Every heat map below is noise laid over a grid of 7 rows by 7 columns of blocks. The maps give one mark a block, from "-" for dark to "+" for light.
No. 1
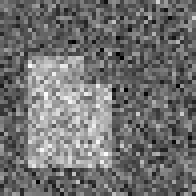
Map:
-------
-------
-++----
-+++---
-+++---
-+++---
-------
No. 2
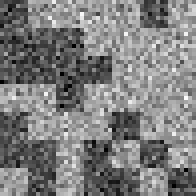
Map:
-++++-+
---++++
----+++
++-++++
-+++-++
--+-+-+
+-+--+-
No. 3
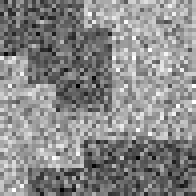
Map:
---++++
----+++
+---+++
++--+++
+++++++
+++----
+------
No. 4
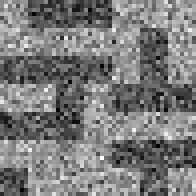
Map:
+---+++
+++++-+
----+-+
++-+---
---++++
++++---
-++++-+
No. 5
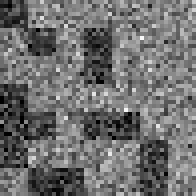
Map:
-++++++
+-+-+++
+++-+++
-++++++
--+--++
-++++-+
+--++-+
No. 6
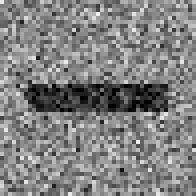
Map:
+++++++
+++++++
+++++++
+-----+
+++++++
+++++++
+++++++
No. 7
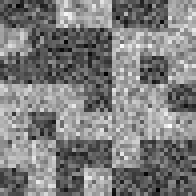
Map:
--++--+
+---+++
----+-+
+++-++-
+-+++++
++--+--
-+-+---
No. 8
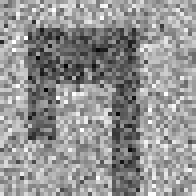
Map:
+++++++
+----++
+----++
+-++-++
+-++-++
++++-++
++++-++
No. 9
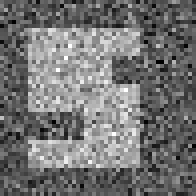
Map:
-------
-++++--
-+++---
-++++--
---++--
-++++--
-------
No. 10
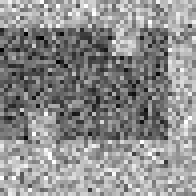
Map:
+++++++
----+-+
------+
------+
-+----+
+++++++
+++++++
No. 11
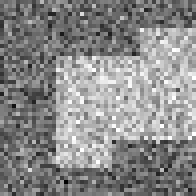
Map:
-------
-----++
--+++++
--+++++
--+++++
--++---
-------
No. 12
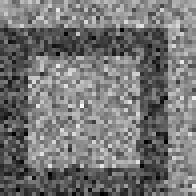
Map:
+++++++
------+
-++++-+
-++++-+
-++++-+
-++++-+
------+
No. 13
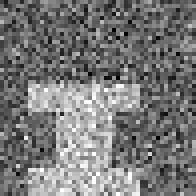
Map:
-------
-------
-------
-++++--
--++---
--++---
-++++--
